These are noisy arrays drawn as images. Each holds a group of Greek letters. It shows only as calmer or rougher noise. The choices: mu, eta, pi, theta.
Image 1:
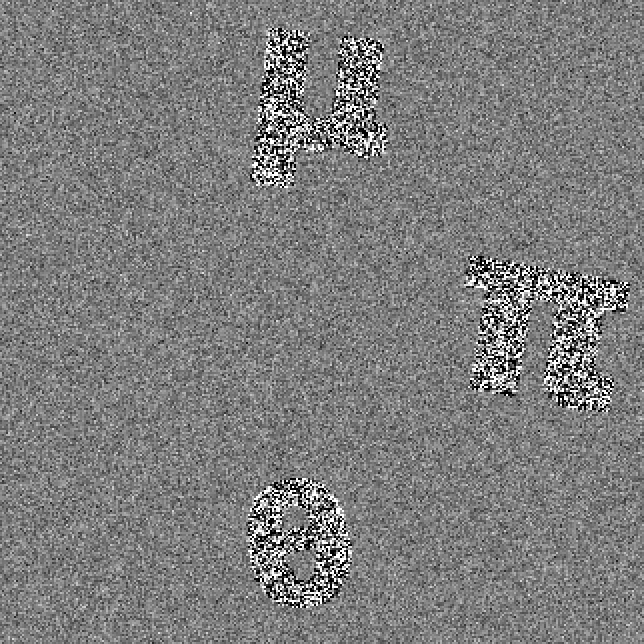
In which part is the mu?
top middle
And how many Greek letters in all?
3
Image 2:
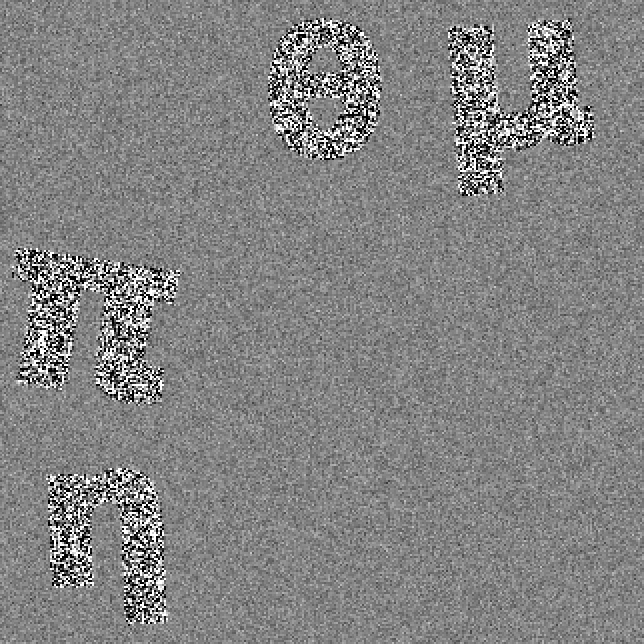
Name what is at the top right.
mu
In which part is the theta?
top middle
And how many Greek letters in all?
4
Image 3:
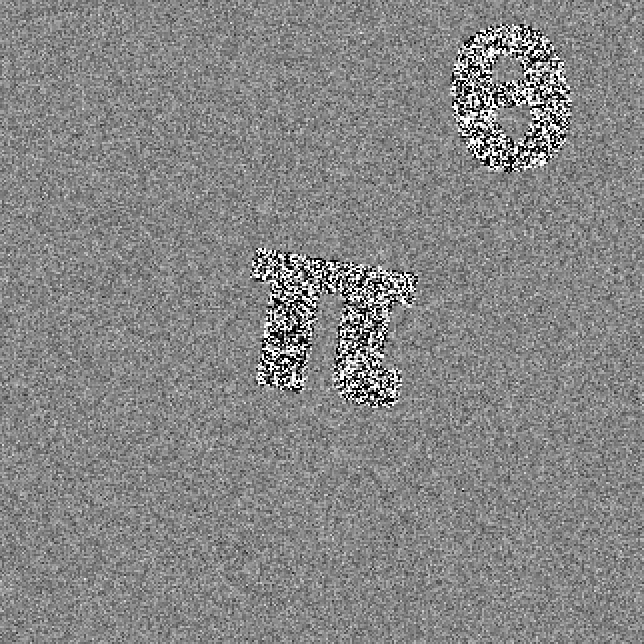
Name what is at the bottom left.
nothing
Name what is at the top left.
nothing
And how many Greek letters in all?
2
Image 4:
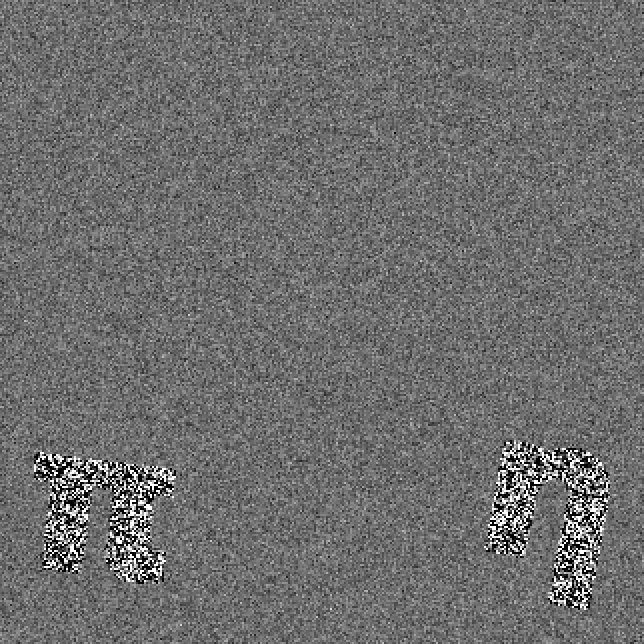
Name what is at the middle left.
nothing
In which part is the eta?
bottom right
